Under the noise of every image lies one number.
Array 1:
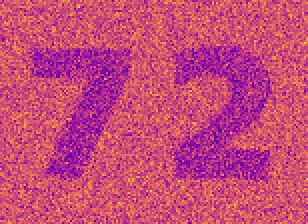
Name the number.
72
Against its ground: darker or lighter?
darker
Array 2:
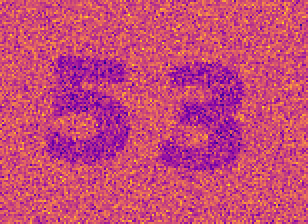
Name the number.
53
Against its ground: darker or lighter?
darker
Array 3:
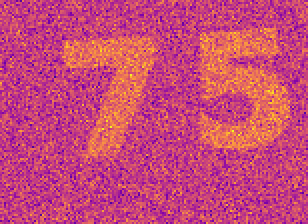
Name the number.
75
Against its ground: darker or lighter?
lighter
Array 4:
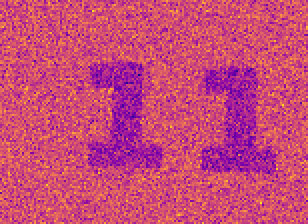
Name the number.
11
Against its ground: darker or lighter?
darker
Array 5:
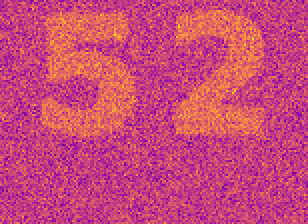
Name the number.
52
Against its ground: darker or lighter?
lighter
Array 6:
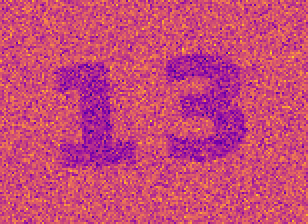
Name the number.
13
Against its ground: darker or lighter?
darker
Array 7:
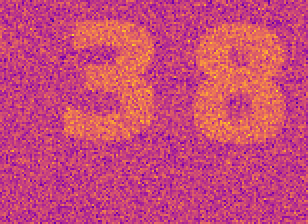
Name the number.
38
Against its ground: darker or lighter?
lighter
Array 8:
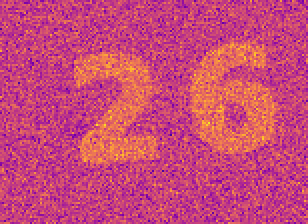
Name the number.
26
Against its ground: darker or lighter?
lighter
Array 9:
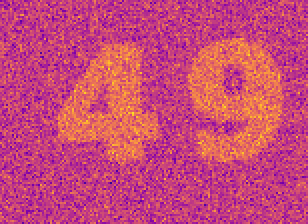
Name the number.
49
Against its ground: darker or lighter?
lighter
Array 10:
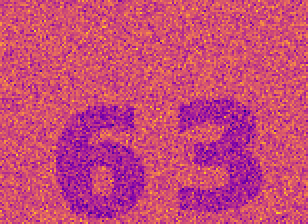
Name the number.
63
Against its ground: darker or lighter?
darker
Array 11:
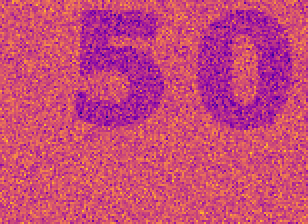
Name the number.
50
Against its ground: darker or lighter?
darker
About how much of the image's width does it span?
two thirds
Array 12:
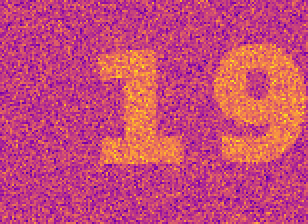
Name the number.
19
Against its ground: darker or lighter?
lighter
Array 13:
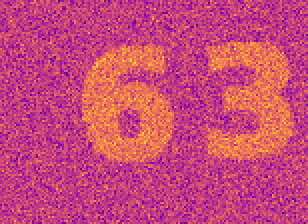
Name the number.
63
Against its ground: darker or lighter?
lighter
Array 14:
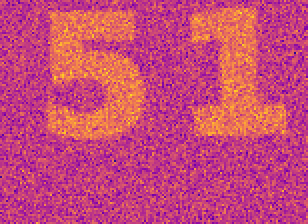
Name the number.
51
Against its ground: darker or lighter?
lighter
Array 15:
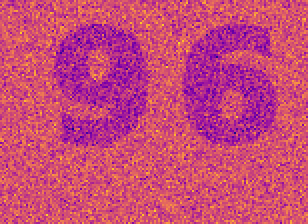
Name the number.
96
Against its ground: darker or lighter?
darker
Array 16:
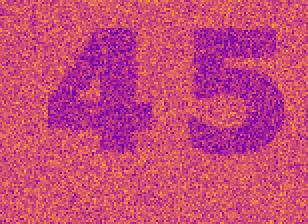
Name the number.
45
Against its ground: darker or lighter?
darker
